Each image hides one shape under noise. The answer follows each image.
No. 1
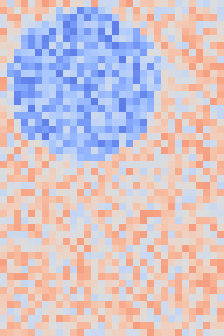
disc
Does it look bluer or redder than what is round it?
bluer
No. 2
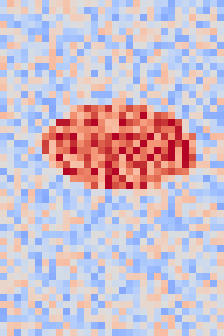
ellipse
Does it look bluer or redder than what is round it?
redder
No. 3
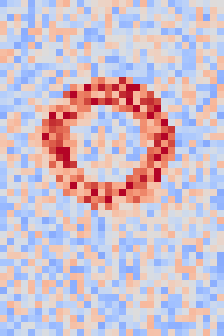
ring
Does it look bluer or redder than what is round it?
redder
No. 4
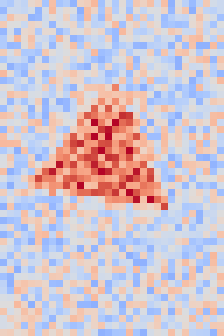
triangle
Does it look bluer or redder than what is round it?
redder
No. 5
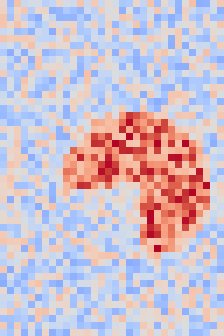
disc with a wedge cut out
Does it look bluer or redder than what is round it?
redder
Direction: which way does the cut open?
down and left
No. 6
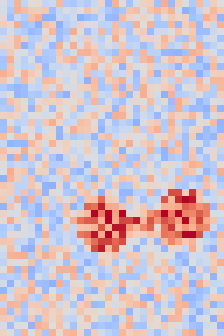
dumbbell
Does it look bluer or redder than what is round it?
redder
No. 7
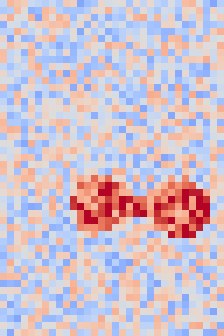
dumbbell
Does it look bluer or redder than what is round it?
redder
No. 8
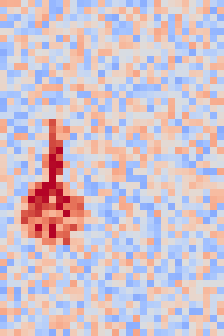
lollipop
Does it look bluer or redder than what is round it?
redder
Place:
middle left
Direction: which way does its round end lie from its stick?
down
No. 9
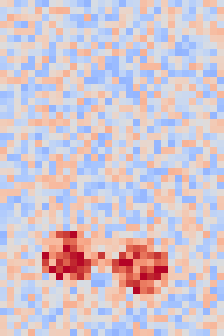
dumbbell
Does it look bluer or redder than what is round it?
redder
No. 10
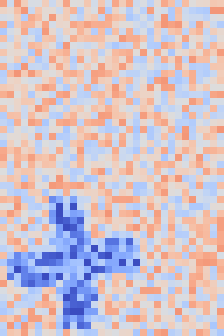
cross
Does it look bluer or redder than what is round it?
bluer
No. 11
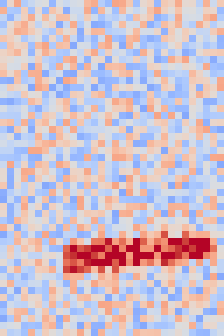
bar
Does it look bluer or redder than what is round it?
redder
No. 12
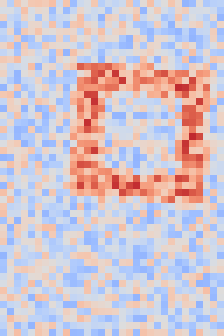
square frame
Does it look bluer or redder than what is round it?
redder
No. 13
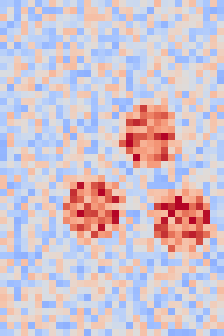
three dots
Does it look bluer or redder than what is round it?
redder
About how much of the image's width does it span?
two thirds
